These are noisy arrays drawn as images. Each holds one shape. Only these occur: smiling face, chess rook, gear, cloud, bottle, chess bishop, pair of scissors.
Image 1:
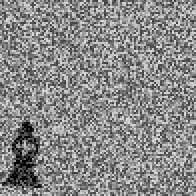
chess bishop
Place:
bottom left
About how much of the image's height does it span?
a third
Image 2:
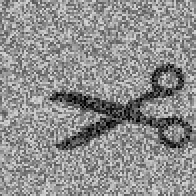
pair of scissors
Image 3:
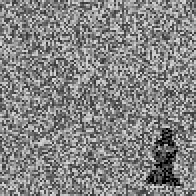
chess bishop
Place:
bottom right
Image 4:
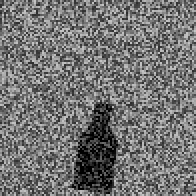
bottle
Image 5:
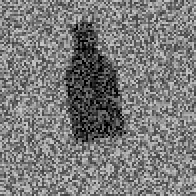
bottle
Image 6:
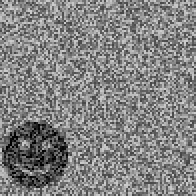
smiling face
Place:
bottom left
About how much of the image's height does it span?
a third
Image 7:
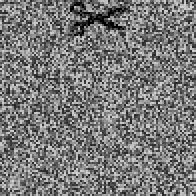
pair of scissors
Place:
top middle
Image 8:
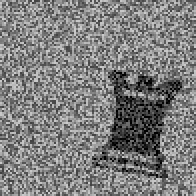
chess rook
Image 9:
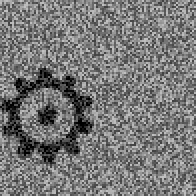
gear
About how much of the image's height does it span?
half
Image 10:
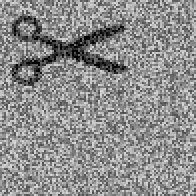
pair of scissors
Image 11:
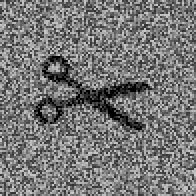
pair of scissors
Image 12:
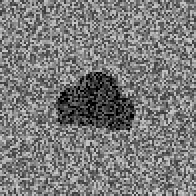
cloud
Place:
centre
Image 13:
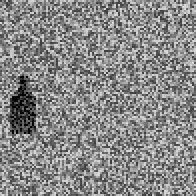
bottle
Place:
middle left
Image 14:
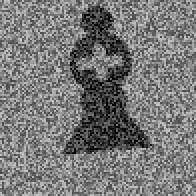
chess bishop
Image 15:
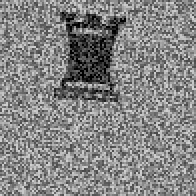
chess rook
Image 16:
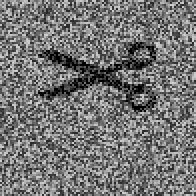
pair of scissors
